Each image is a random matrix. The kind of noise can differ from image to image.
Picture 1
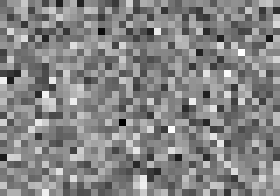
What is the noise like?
independent entries
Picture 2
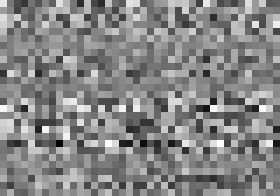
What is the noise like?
rows of uneven size
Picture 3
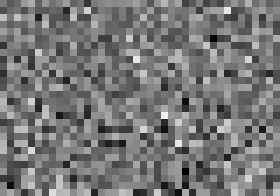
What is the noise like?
low rank plus noise
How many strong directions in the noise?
five to eight
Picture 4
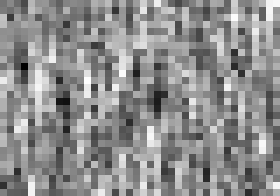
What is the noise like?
streaked along the columns
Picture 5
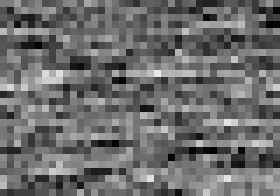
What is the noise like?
streaked along the rows
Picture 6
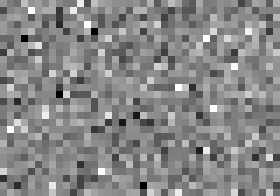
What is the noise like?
heavy tails
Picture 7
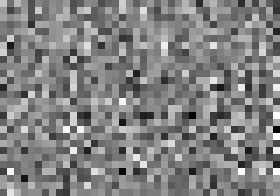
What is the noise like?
low rank plus noise
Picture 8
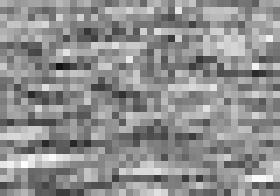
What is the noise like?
streaked along the rows
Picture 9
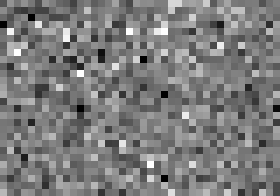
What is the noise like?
heavy tails
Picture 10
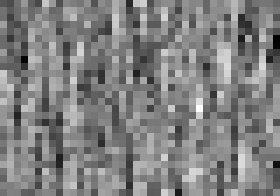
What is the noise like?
streaked along the columns
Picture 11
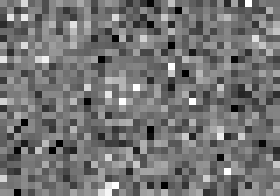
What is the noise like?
heavy tails
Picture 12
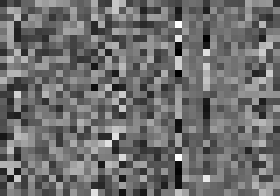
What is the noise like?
columns of uneven size
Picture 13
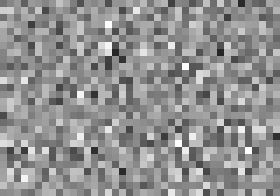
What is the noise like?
low rank plus noise
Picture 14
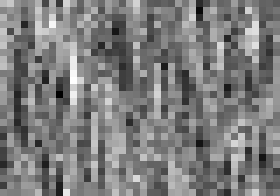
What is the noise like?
streaked along the columns
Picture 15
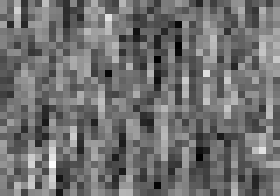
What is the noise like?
streaked along the columns
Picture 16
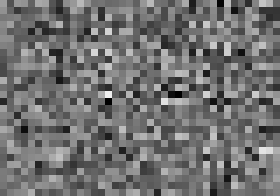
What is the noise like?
low rank plus noise
